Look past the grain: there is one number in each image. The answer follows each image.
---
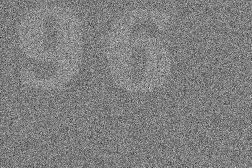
96
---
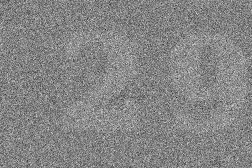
29
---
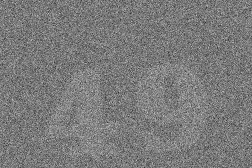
49
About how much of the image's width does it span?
two thirds
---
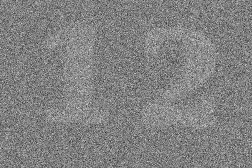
12
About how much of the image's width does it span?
two thirds
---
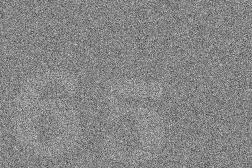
65
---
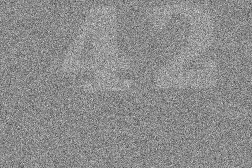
42
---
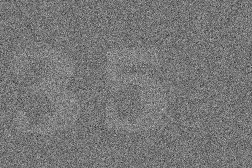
35
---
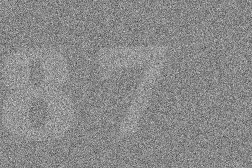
87
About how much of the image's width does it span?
two thirds
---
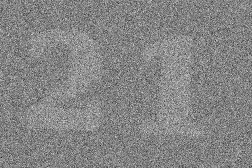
21
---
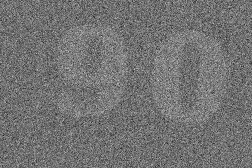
90
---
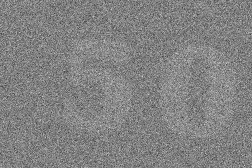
50
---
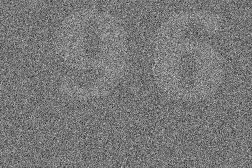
96
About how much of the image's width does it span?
two thirds
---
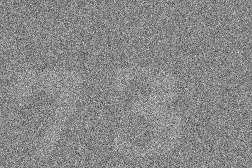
73
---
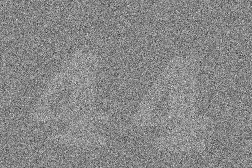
44
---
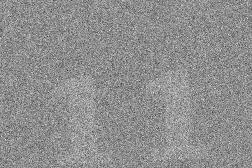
11
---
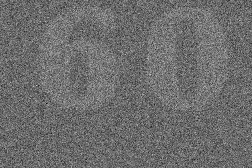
60
